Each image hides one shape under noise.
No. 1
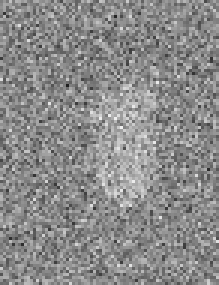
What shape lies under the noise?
footprint
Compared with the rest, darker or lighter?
lighter
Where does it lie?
centre
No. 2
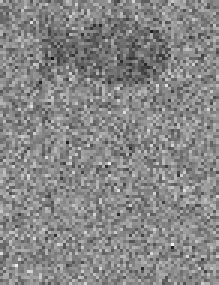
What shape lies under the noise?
fish
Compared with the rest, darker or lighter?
darker
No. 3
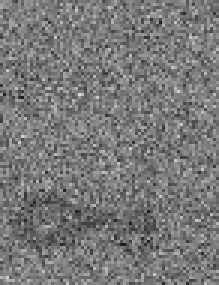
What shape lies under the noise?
key
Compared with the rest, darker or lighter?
darker
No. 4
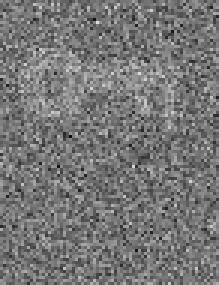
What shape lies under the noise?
key
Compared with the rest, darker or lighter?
lighter
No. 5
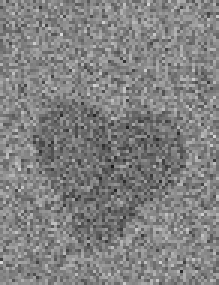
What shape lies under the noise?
heart
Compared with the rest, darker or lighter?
darker
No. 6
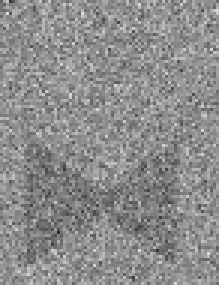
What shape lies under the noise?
bow tie
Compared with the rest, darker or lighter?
darker
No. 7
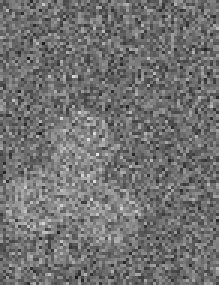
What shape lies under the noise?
club
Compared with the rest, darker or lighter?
lighter
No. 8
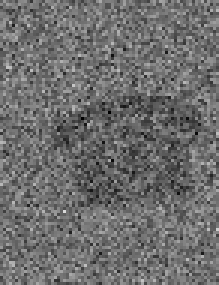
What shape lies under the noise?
telephone
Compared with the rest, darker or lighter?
darker
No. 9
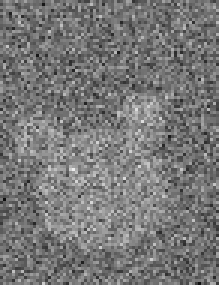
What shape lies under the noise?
bear's head
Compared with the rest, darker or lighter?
lighter
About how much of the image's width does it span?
two thirds
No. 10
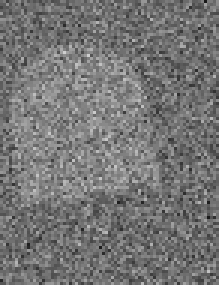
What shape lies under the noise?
ghost
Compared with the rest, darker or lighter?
lighter
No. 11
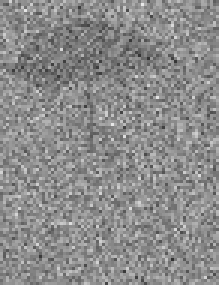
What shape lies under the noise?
umbrella
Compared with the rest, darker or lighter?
darker
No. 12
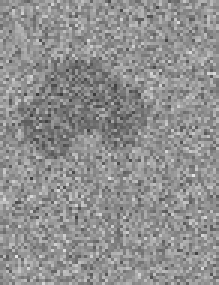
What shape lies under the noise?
car
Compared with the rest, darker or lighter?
darker
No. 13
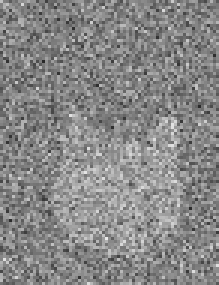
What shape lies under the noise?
cat's head
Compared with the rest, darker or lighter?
lighter
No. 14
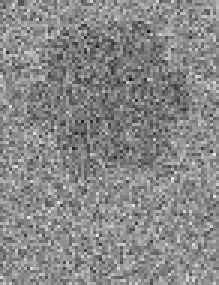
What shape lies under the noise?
flower
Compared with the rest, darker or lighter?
darker
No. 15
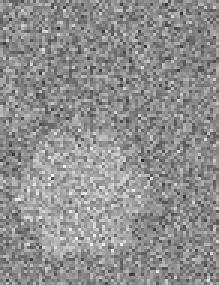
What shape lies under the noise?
flower
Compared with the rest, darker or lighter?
lighter
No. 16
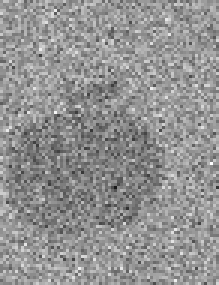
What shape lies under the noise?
apple
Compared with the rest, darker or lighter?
darker
